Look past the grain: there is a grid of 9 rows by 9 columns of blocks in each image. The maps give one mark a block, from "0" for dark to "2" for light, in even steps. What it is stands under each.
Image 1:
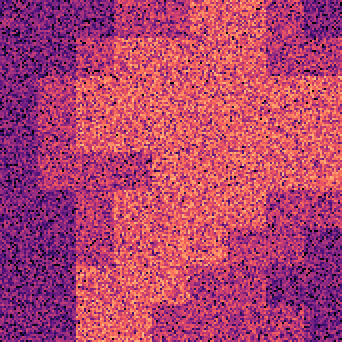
000112210
001222211
012222222
012222222
011122222
001222211
001222110
002221100
002211110
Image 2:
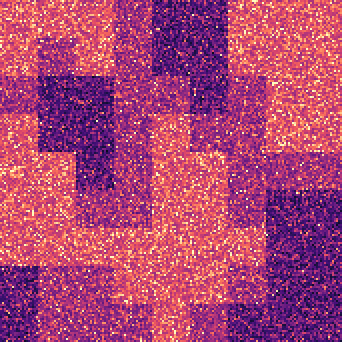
222100222
212100222
100110122
200121122
220122111
221122100
222222200
011222100
011121000
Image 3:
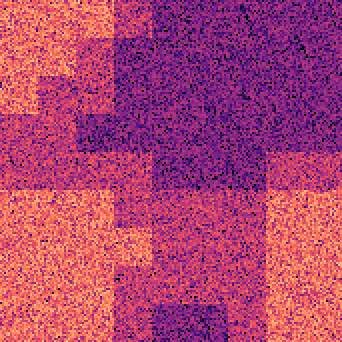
222100000
221000000
211000000
110000000
111100011
222111122
222211122
222111122
222100122
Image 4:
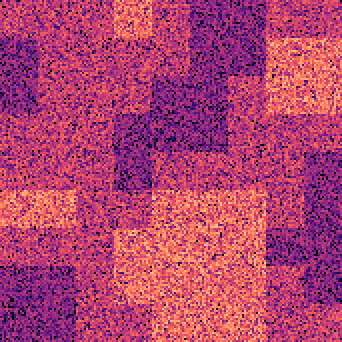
111210011
011110022
011100122
111000111
111011110
221122210
111222200
001222210
001122211
